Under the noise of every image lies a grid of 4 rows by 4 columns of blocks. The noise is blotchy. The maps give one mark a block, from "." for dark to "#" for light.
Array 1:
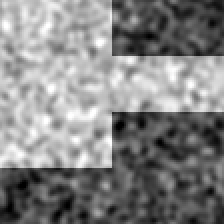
# # . .
# # # #
# # . .
. . . .
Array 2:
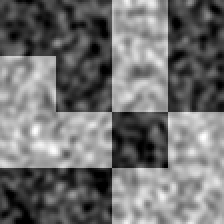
. . # .
# . # .
# # . #
. . # #
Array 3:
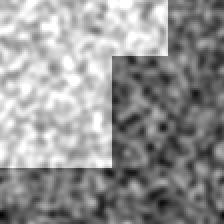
# # # .
# # . .
# # . .
. . . .
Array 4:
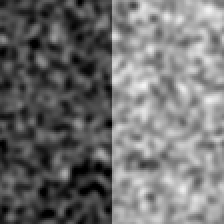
. . # #
. . # #
. . # #
. . # #
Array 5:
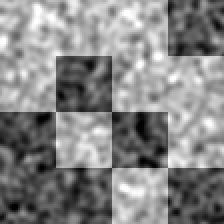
# # # .
# . # #
. # . #
. . # .
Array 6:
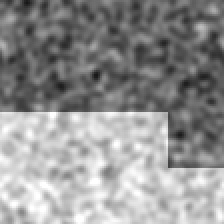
. . . .
. . . .
# # # .
# # # #
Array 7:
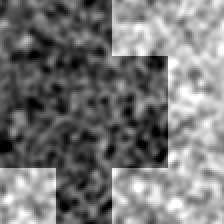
. . # #
. . . #
. . . #
# . # #
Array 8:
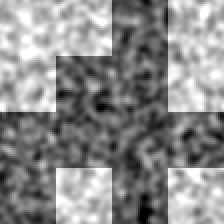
# # . #
# . . #
. . . .
. # . #
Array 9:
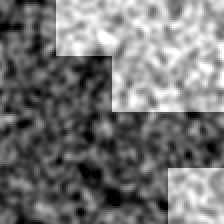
. # # #
. . # #
. . . .
. . . #
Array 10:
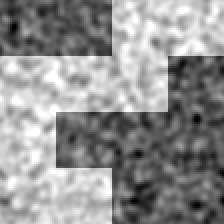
. . # #
# # # .
# . . .
# # . .
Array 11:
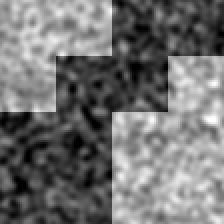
# # . .
# . . #
. . # #
. . # #
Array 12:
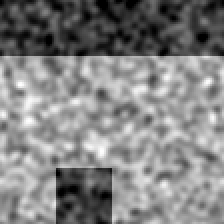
. . . .
# # # #
# # # #
# . # #
